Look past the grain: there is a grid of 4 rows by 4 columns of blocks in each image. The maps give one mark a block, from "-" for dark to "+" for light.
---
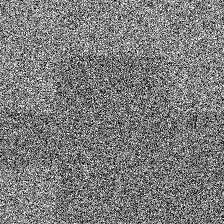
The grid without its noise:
++++
+--+
----
+---
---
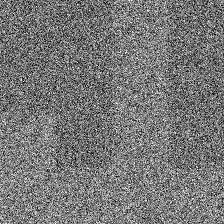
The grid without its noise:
--+-
--+-
+-+-
++++
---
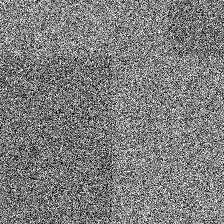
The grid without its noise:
+++-
--++
--++
--++
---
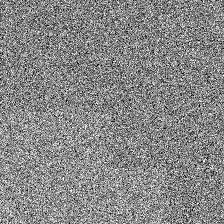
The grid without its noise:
----
----
++--
+++-
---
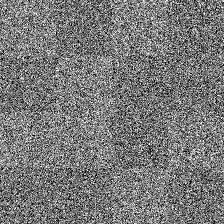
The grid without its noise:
+-+-
-+--
++-+
--+-
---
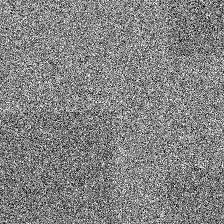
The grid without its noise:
+++-
++++
--++
--+-
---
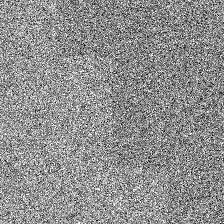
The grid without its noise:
+---
++--
++--
+++-
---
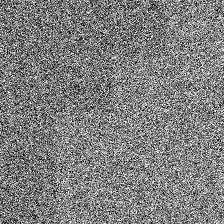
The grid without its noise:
---+
--++
-+++
-+++
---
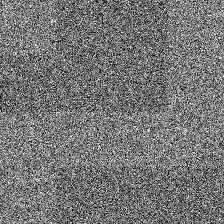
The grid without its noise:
+--+
---+
++++
+---
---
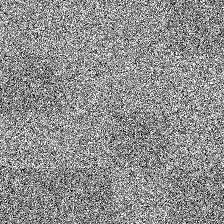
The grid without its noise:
+++-
-+++
++-+
--+-
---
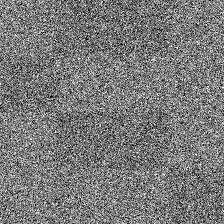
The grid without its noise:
+--+
-+++
+--+
+++-
